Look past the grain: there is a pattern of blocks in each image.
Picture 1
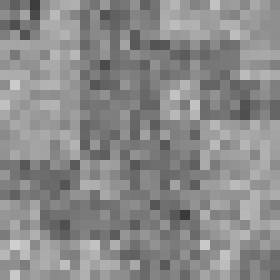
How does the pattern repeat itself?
the same after a half turn
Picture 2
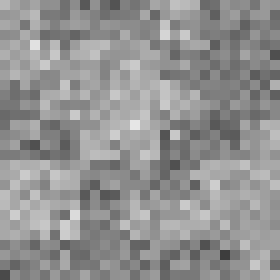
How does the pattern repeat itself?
no symmetry
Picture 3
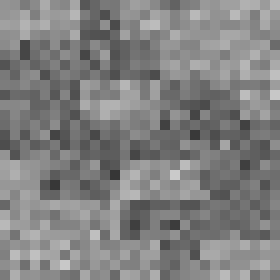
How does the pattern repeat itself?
the same after a half turn
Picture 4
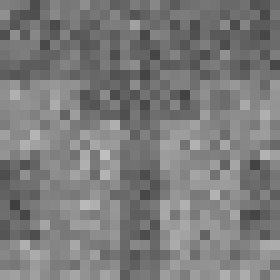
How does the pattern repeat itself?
left and right mirror each other
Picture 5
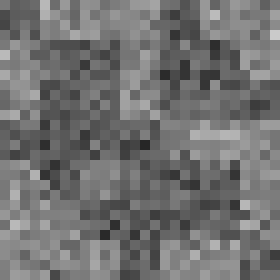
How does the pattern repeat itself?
mirrored about the diagonal from the bottom left
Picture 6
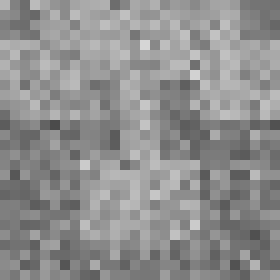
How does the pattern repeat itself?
left and right mirror each other
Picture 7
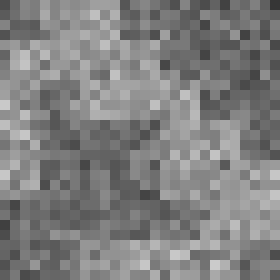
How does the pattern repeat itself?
mirrored about the diagonal from the bottom left
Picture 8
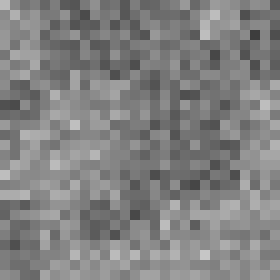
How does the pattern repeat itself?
no symmetry
